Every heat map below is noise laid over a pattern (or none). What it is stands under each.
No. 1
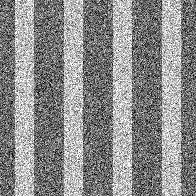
vertical stripes
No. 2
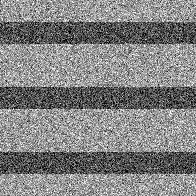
horizontal stripes
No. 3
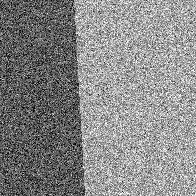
a sharp edge
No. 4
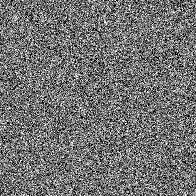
only noise
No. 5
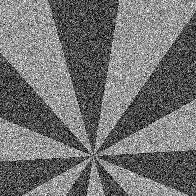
spokes from one point
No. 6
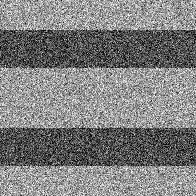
horizontal stripes
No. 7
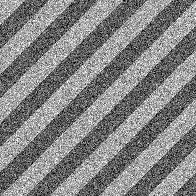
diagonal stripes
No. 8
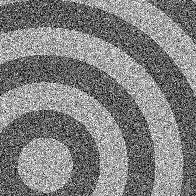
rings round one point
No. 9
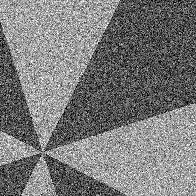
spokes from one point
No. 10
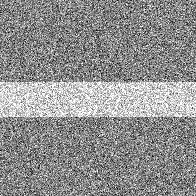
one horizontal stripe
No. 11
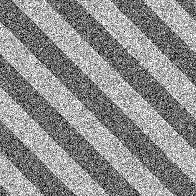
diagonal stripes
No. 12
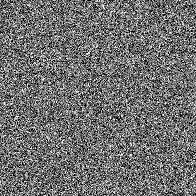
only noise
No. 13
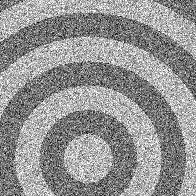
rings round one point
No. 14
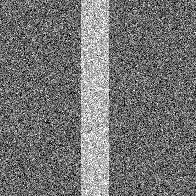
one vertical stripe
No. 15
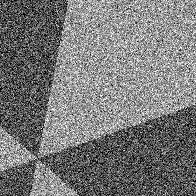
spokes from one point
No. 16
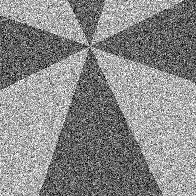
spokes from one point
